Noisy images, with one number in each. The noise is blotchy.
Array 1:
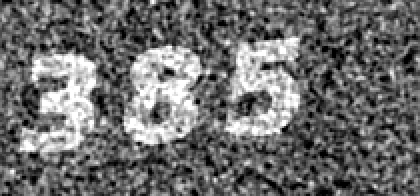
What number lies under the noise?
385
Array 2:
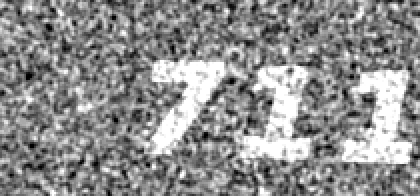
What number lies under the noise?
711
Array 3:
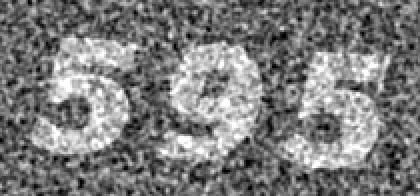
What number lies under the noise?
595
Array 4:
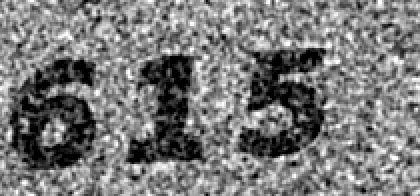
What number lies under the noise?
615
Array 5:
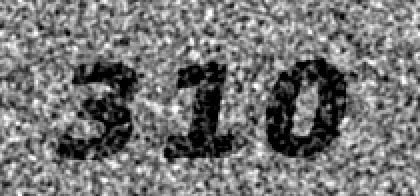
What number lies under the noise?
310
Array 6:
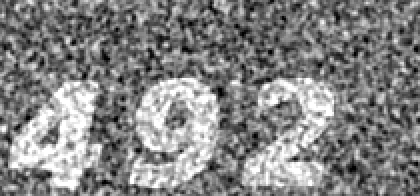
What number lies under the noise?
492
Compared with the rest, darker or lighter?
lighter
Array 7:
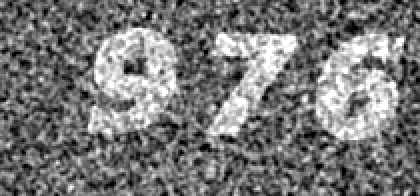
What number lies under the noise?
976
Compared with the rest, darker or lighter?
lighter
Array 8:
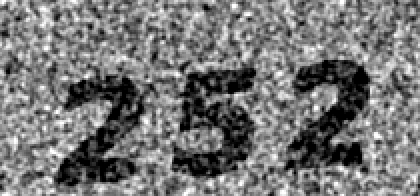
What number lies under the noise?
252
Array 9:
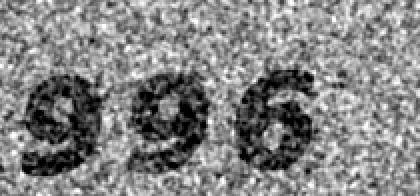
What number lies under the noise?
996
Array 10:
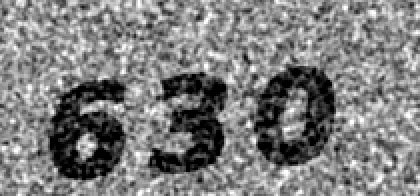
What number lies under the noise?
630
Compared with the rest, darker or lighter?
darker
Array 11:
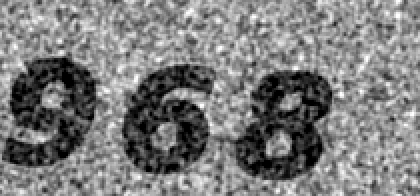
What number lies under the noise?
968
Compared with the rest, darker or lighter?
darker
